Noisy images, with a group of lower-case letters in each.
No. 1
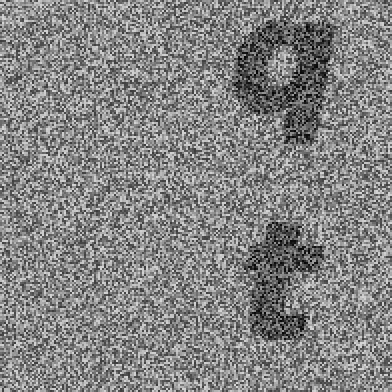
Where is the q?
top right
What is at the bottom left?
nothing
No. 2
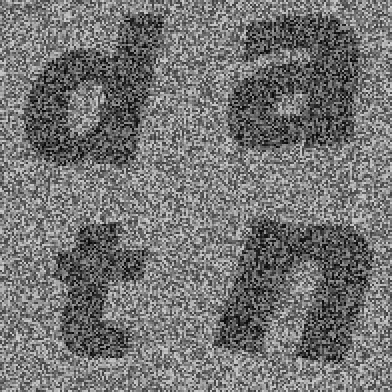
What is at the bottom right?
n
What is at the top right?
a
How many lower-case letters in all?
4
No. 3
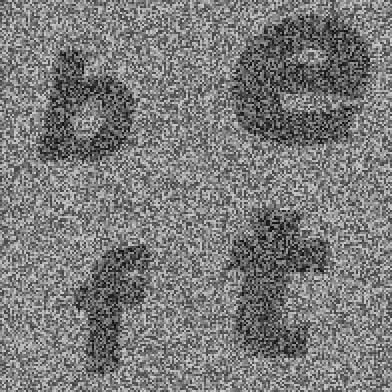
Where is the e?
top right
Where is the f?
bottom left
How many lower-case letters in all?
4
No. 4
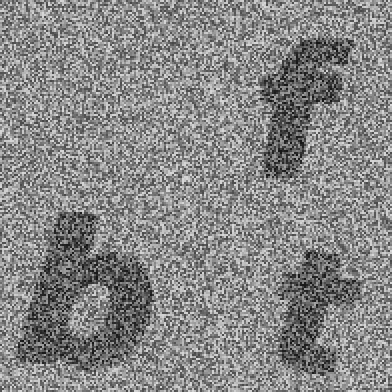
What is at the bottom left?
b
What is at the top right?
f
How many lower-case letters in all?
3
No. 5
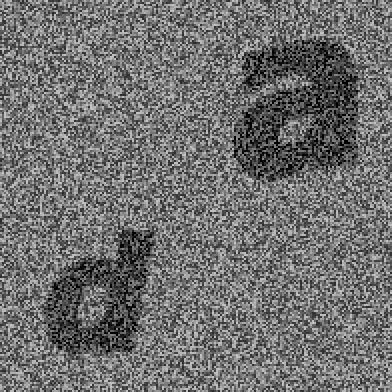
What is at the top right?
a
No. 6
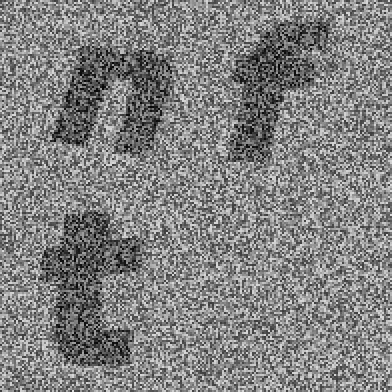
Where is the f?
top right
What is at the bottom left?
t
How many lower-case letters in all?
3
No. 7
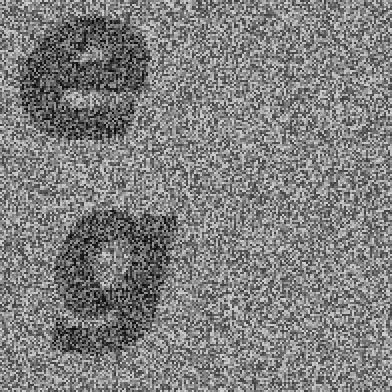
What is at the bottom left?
g
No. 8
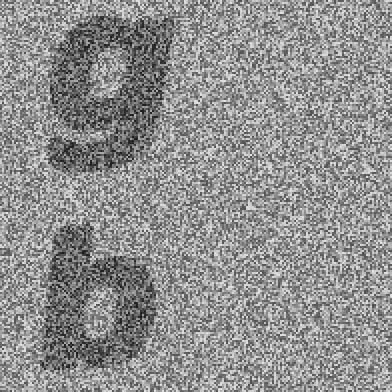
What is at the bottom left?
b
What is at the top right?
nothing
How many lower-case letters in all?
2
